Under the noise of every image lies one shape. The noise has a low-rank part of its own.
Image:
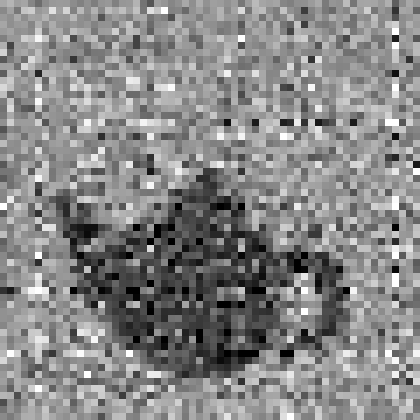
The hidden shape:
teapot
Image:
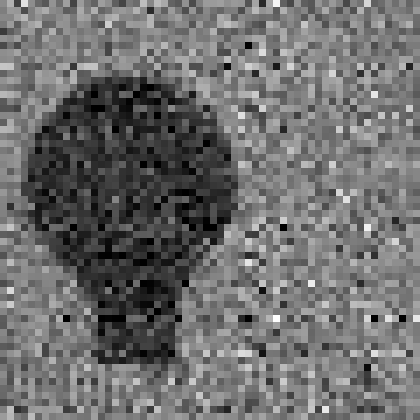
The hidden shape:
light bulb
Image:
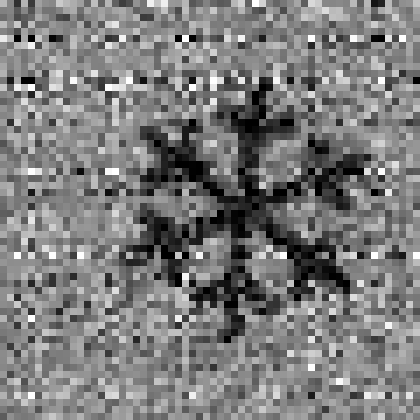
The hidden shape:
snowflake
